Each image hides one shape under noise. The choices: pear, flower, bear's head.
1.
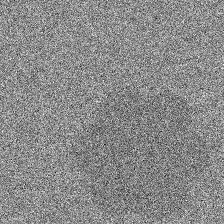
flower
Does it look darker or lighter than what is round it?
darker
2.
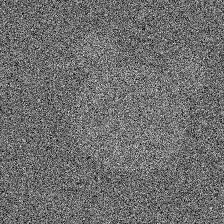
bear's head
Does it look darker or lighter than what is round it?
lighter
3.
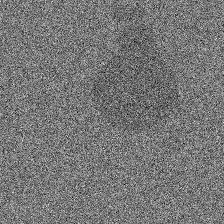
pear
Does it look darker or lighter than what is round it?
darker
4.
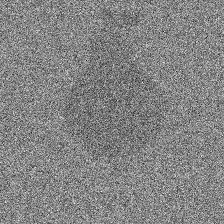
pear
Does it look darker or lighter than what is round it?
darker
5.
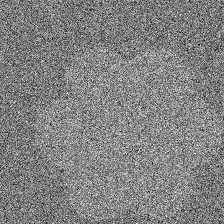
flower
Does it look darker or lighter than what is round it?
lighter
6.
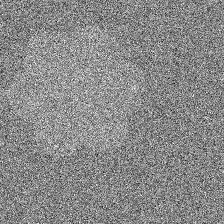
flower
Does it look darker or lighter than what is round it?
lighter
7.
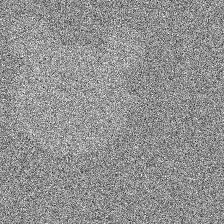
bear's head
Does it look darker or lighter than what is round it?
lighter
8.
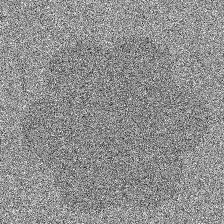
flower
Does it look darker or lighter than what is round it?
darker
